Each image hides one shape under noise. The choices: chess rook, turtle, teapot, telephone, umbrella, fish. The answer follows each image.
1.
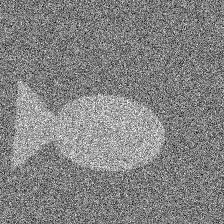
fish
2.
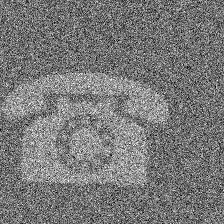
telephone
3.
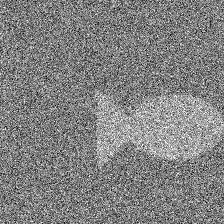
fish
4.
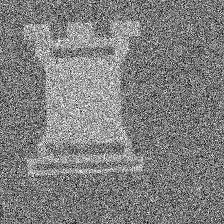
chess rook
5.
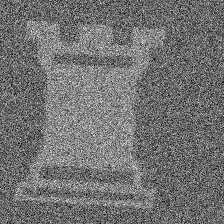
chess rook
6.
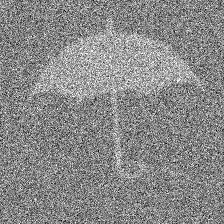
umbrella
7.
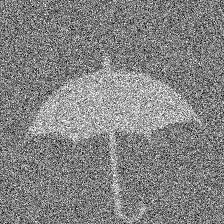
umbrella
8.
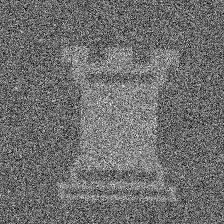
chess rook
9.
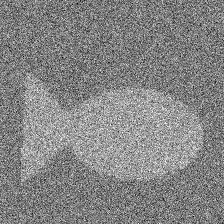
fish
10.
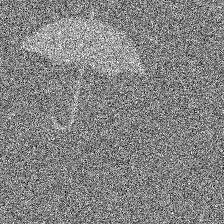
umbrella
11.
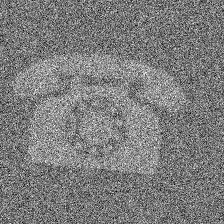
telephone
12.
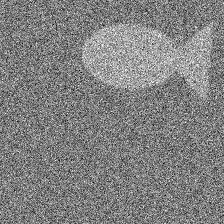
fish
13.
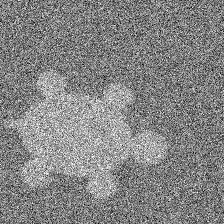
turtle
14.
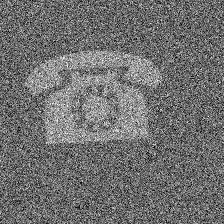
telephone
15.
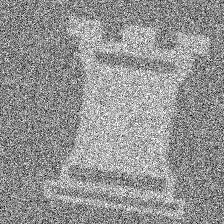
chess rook
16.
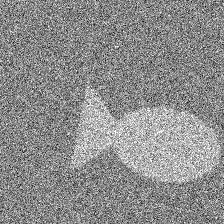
fish
